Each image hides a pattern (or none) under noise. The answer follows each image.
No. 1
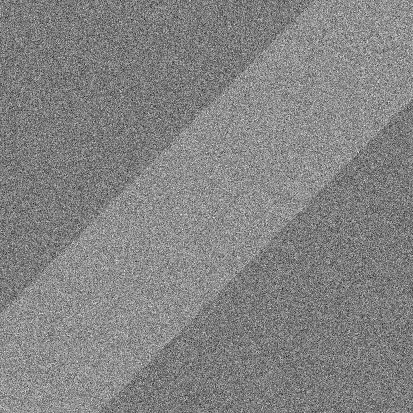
a diagonal band
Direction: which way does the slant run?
bottom left to top right
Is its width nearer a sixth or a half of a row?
a half
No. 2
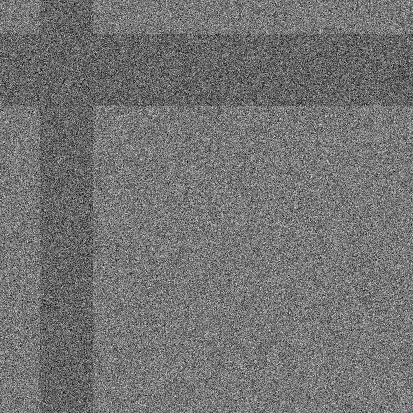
bands of rows crossing bands of columns
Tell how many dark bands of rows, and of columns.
1 and 1
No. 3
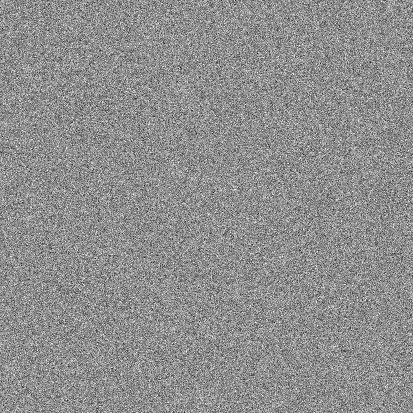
only noise
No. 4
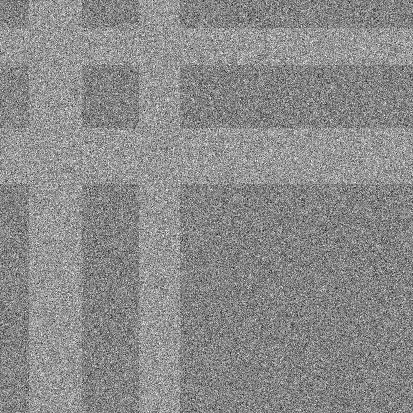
bands of rows crossing bands of columns
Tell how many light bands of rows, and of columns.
2 and 2
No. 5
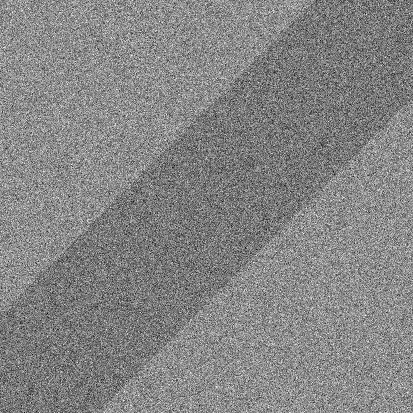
a diagonal band
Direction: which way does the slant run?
bottom left to top right
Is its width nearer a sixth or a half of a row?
a half
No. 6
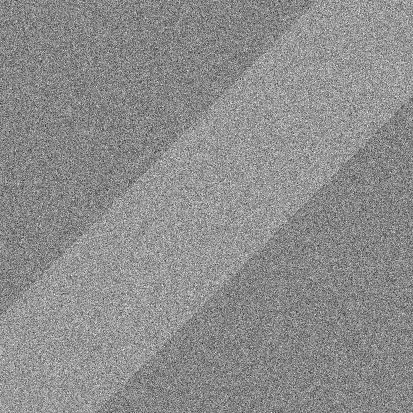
a diagonal band
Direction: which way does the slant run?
bottom left to top right
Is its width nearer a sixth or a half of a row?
a half
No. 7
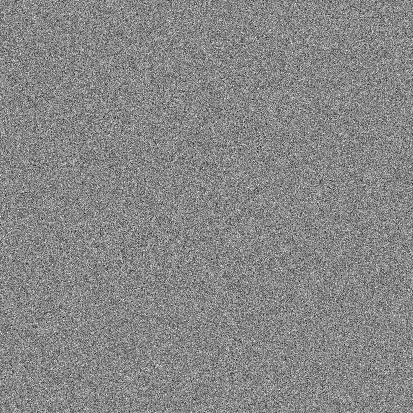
only noise
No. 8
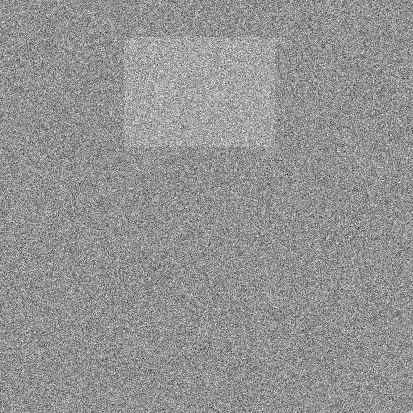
one block
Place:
top middle
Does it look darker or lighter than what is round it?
lighter
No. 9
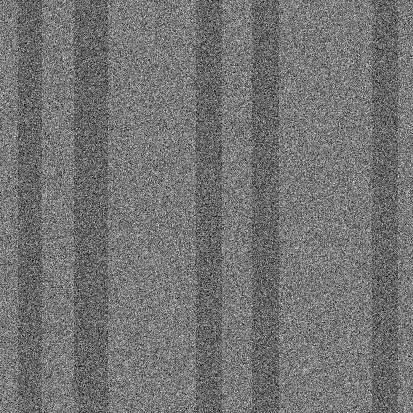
bands of columns
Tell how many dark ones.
5
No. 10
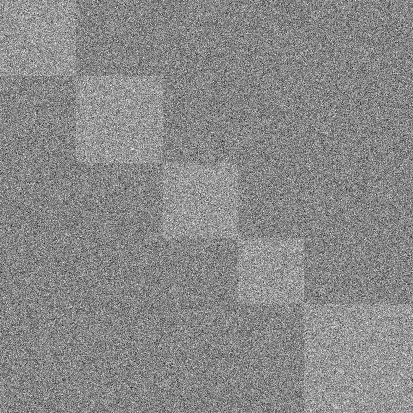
blocks along the diagonal
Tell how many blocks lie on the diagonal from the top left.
5
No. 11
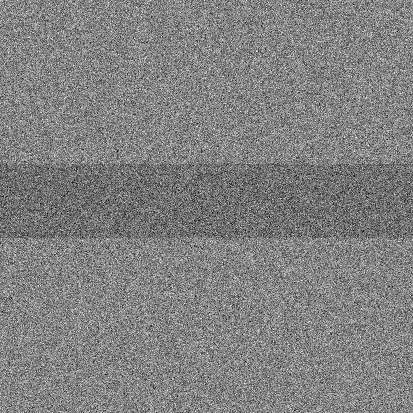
one band of rows
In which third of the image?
middle
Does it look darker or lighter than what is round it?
darker
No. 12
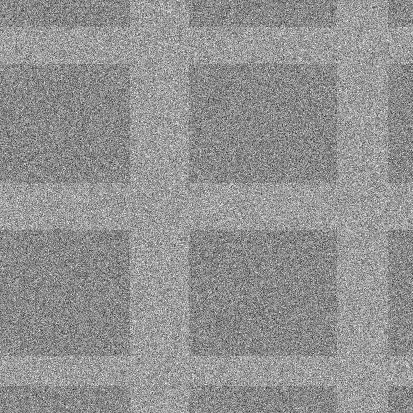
bands of rows crossing bands of columns
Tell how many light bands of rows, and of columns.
3 and 2
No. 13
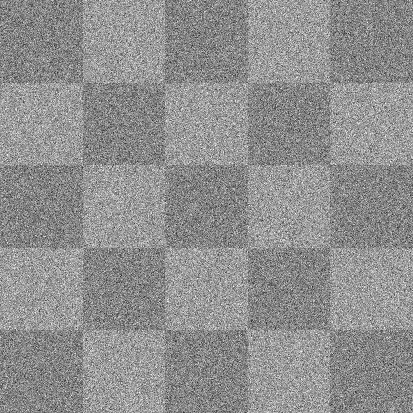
a checkerboard
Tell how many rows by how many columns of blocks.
5 by 5
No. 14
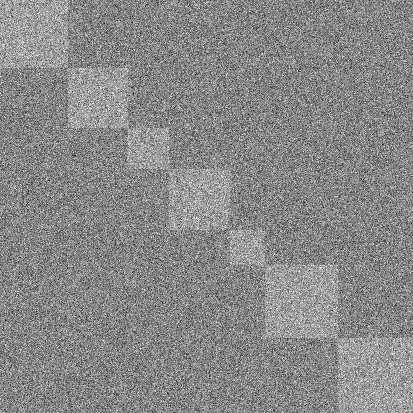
blocks along the diagonal
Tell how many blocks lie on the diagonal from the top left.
7
